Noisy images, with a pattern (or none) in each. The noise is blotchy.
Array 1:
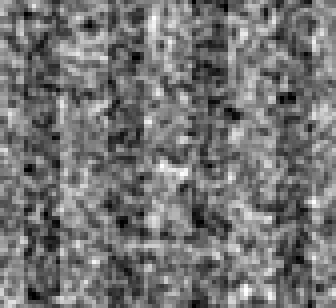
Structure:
vertical stripes
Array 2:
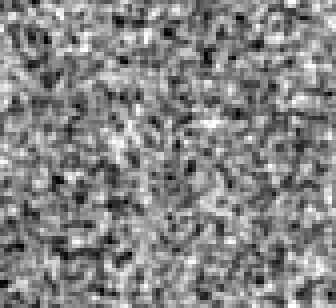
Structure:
only noise
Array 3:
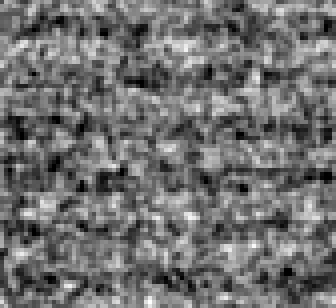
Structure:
horizontal stripes
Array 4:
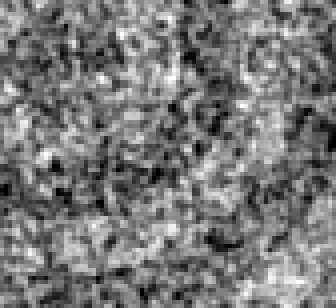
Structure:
rings round one point
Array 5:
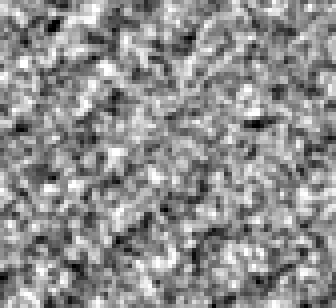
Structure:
diagonal stripes
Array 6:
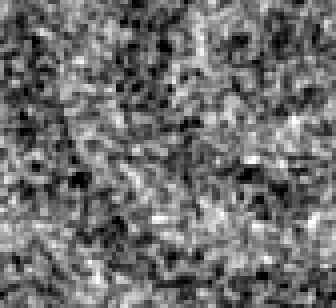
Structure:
rings round one point
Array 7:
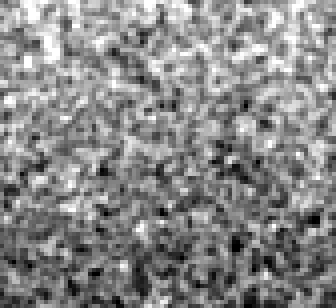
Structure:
a smooth slope
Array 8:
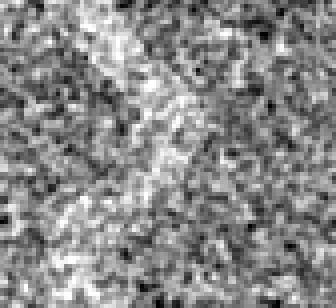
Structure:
a wavy band
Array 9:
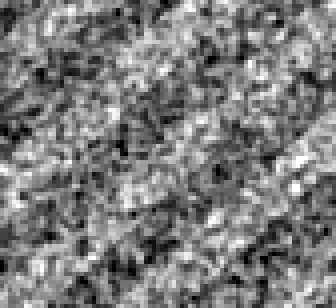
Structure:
diagonal stripes
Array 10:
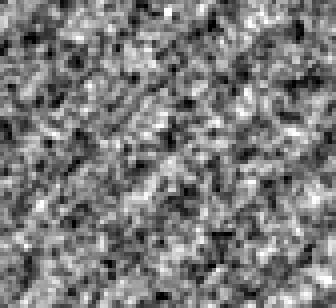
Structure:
diagonal stripes
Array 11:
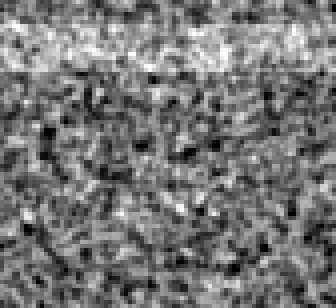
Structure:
one horizontal stripe
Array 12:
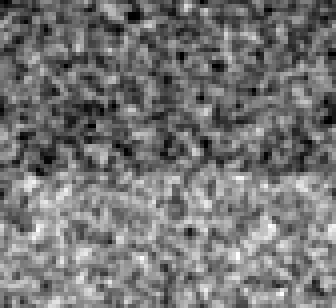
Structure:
a sharp edge
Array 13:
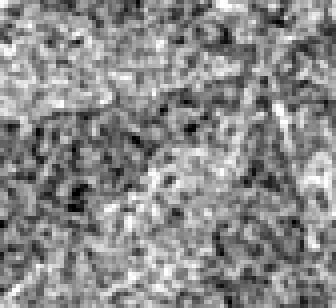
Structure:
spokes from one point
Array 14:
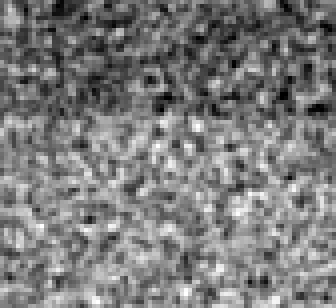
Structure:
a sharp edge
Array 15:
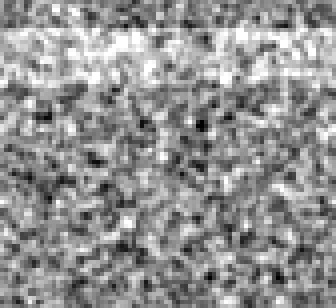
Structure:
one horizontal stripe
